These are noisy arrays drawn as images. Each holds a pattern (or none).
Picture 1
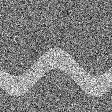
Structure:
a wavy band
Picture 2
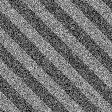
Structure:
diagonal stripes
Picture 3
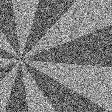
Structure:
spokes from one point
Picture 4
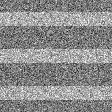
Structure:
horizontal stripes
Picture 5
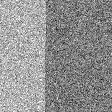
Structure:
a sharp edge
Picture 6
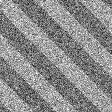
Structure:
diagonal stripes
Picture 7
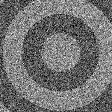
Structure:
rings round one point
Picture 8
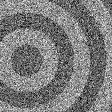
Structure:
rings round one point
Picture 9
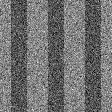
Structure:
vertical stripes
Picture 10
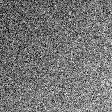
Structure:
a smooth slope
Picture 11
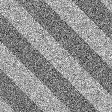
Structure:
diagonal stripes
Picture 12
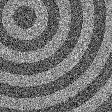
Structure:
rings round one point
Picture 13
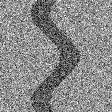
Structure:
a wavy band
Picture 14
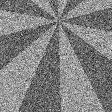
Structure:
spokes from one point
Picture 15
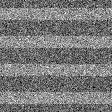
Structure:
horizontal stripes
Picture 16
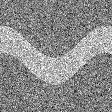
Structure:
a wavy band
